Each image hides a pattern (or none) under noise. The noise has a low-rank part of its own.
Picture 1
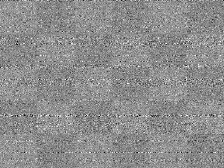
a checkerboard
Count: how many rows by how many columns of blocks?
5 by 6
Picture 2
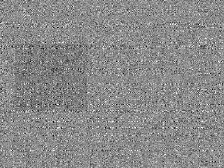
one block
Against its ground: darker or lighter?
darker
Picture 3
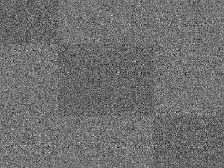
blocks along the diagonal
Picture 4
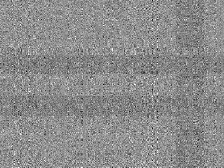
bands of rows crossing bands of columns
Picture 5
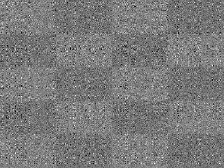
a checkerboard
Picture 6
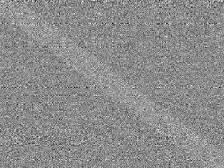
a diagonal band
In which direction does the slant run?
top left to bottom right
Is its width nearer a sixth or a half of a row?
a sixth
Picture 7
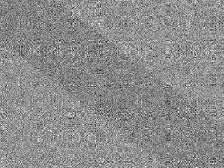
a diagonal band
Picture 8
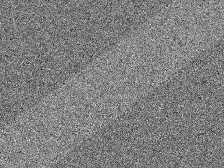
a diagonal band
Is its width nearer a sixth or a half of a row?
a half
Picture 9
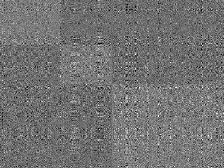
blocks along the diagonal
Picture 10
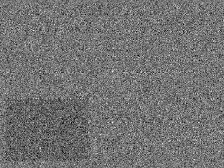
one block
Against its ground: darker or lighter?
darker
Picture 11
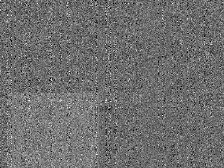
one block
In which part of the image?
bottom left
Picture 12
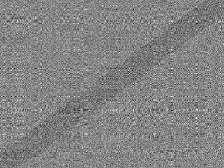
a diagonal band
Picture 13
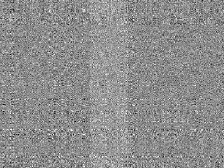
one band of columns
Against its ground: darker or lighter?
lighter
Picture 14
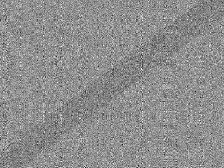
a diagonal band
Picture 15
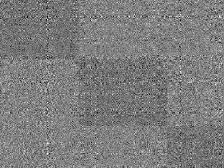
blocks along the diagonal
